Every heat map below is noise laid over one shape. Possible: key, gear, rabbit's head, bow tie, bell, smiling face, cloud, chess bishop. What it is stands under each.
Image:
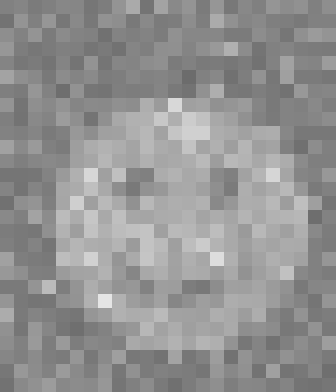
light smiling face
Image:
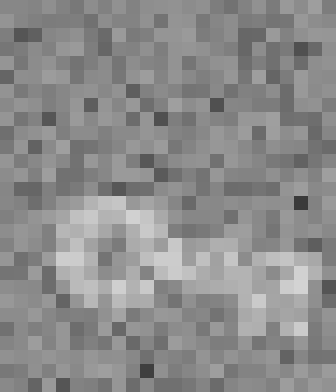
light key
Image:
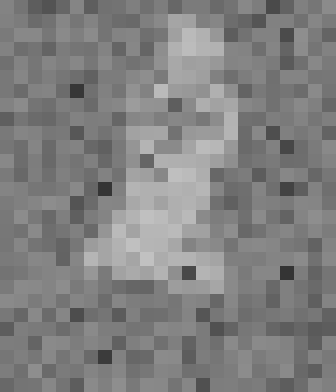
light chess bishop
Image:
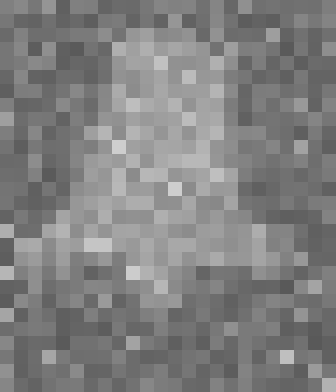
light bell
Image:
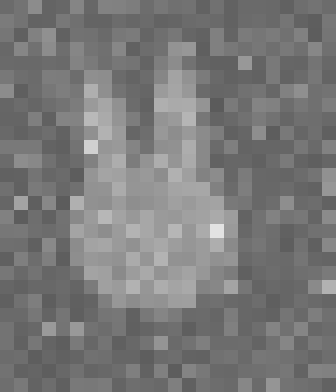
light rabbit's head
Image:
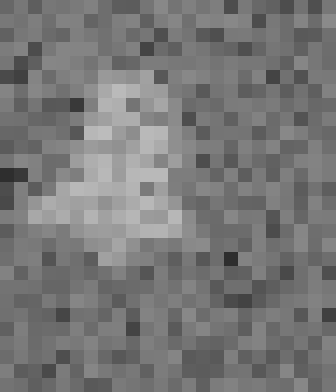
light bell
